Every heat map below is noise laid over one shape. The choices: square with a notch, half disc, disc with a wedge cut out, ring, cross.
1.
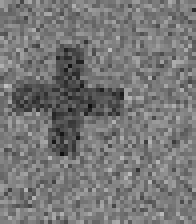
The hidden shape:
cross
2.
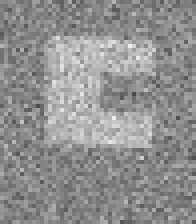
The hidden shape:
square with a notch
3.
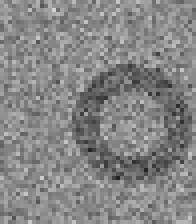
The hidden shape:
ring
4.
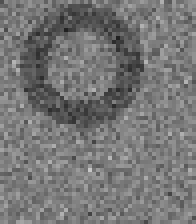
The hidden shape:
ring
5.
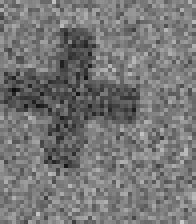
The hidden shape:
cross
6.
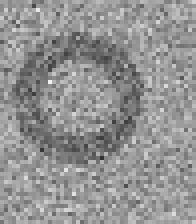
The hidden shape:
ring
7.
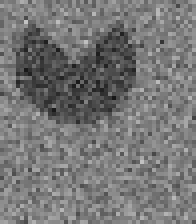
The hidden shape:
disc with a wedge cut out
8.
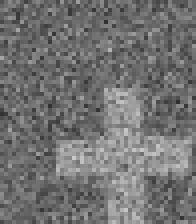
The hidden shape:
cross
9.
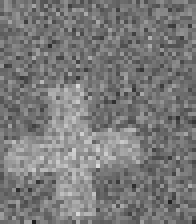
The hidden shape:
cross
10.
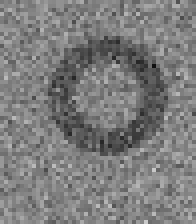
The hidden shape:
ring
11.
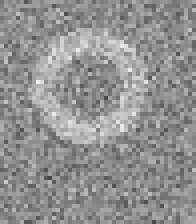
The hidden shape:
ring
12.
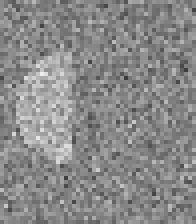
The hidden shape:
half disc
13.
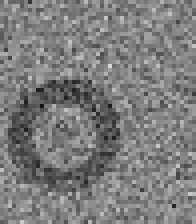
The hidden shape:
ring
